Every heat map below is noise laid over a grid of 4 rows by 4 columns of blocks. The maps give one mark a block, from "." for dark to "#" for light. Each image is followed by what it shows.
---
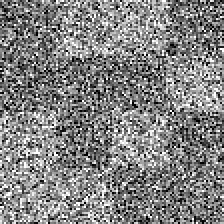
.##.
...#
#.#.
##..
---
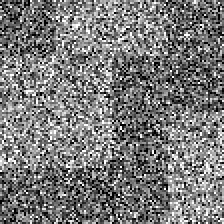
.##.
##..
##.#
...#
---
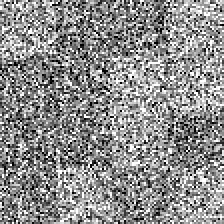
#..#
..##
..#.
.#.#
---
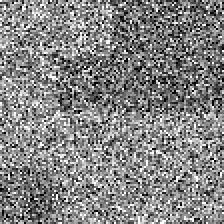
##..
#...
####
.###
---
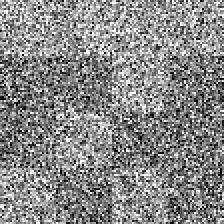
####
..#.
.#..
#.#.
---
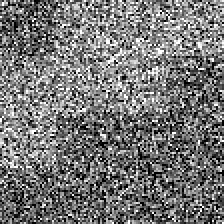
.###
###.
#...
....
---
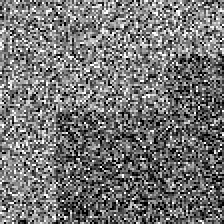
####
###.
#...
#...
